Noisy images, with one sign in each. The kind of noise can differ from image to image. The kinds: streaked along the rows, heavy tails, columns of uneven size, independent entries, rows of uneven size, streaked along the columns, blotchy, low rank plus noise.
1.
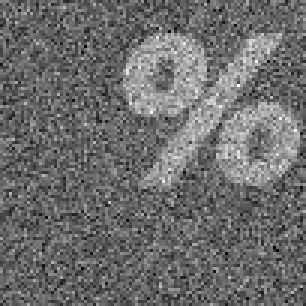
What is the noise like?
independent entries
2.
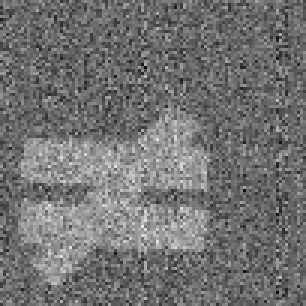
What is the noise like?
columns of uneven size
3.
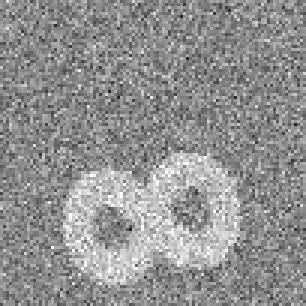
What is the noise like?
independent entries
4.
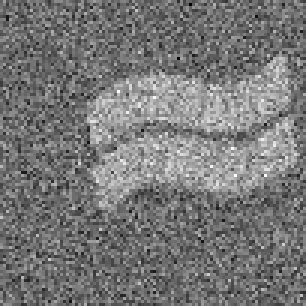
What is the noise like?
independent entries
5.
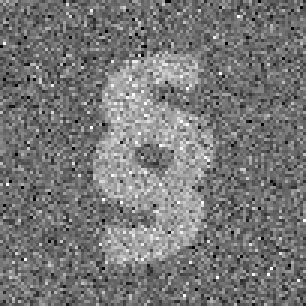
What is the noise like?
heavy tails
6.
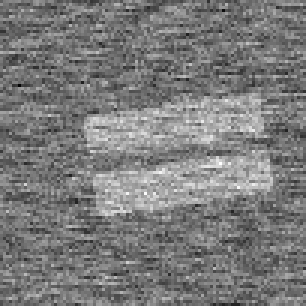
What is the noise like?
streaked along the rows
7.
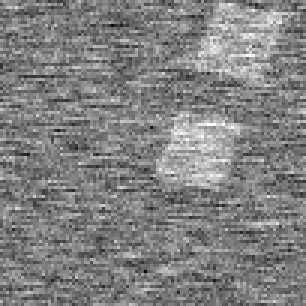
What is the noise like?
streaked along the rows
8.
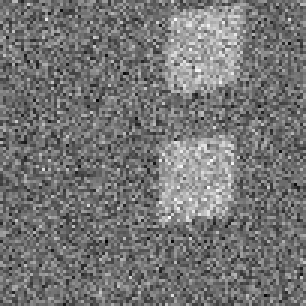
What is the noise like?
independent entries
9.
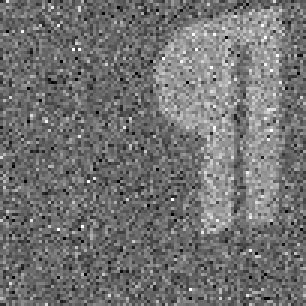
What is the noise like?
heavy tails
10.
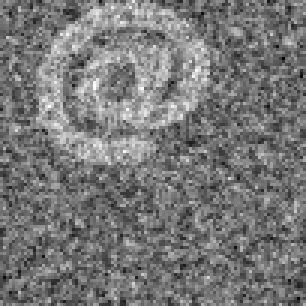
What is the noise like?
blotchy
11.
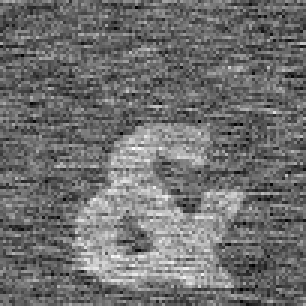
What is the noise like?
streaked along the rows
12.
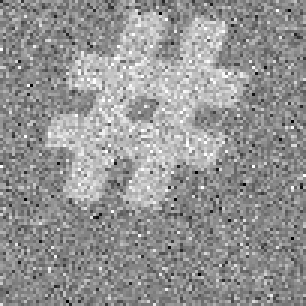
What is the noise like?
heavy tails
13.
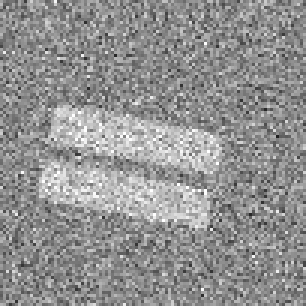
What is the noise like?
low rank plus noise
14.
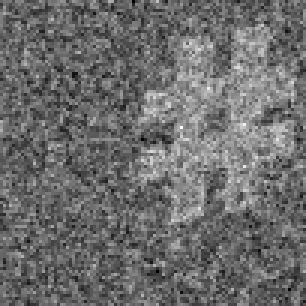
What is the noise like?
blotchy
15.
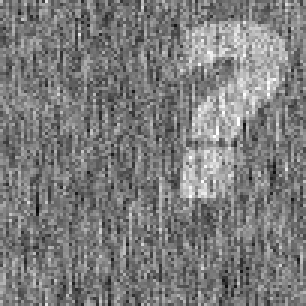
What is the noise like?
streaked along the columns
